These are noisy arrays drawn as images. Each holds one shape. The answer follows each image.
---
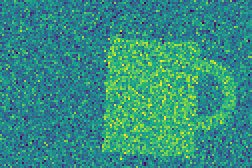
cup
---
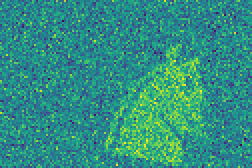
chess knight
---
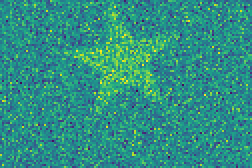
star
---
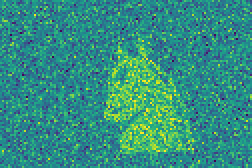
chess knight
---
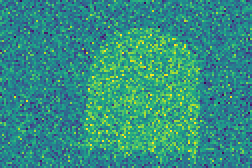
ghost
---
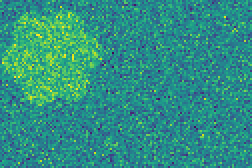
flower
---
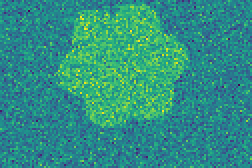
flower
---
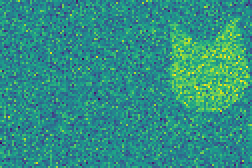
cat's head
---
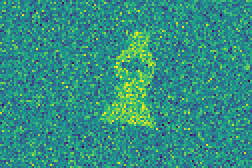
chess bishop
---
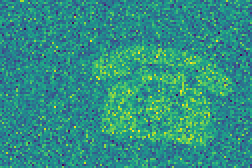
telephone
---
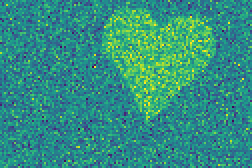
heart
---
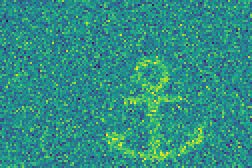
anchor
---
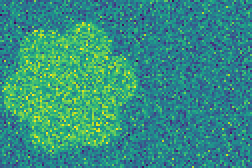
flower
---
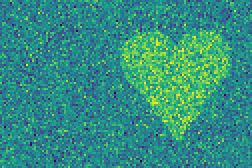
heart
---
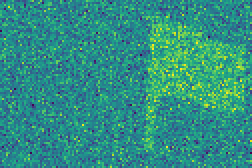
flag
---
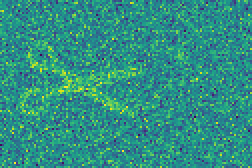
pair of scissors
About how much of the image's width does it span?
half
